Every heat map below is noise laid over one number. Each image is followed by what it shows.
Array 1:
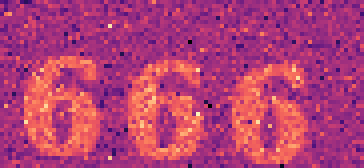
666
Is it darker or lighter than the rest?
lighter
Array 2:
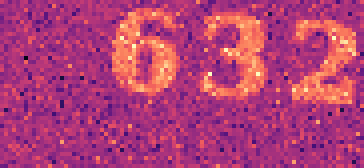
632
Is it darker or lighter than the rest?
lighter
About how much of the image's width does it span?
two thirds
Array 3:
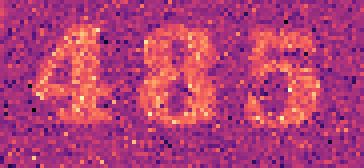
485
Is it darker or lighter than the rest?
lighter
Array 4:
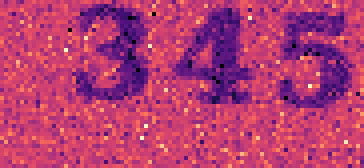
345
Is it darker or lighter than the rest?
darker
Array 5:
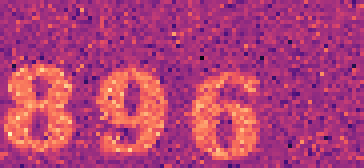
896
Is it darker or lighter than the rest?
lighter
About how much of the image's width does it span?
two thirds
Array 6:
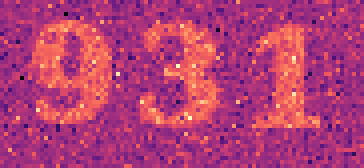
931
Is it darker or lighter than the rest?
lighter
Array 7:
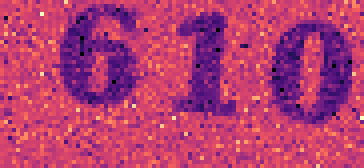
610
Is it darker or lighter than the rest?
darker
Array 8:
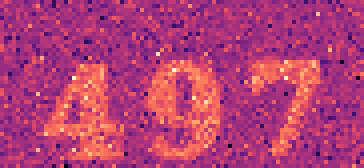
497
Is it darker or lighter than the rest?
lighter
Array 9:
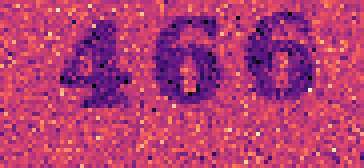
466
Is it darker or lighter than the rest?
darker
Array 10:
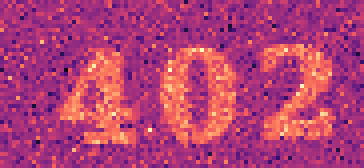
402
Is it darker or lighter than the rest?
lighter
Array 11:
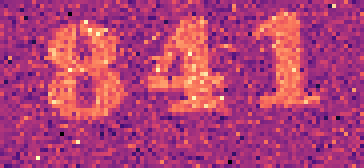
841
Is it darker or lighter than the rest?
lighter
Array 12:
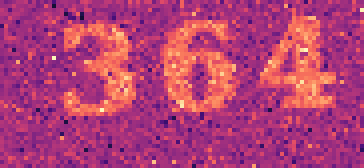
364
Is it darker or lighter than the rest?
lighter
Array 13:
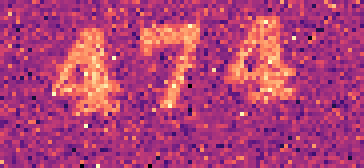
474
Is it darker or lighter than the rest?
lighter
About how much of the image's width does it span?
two thirds
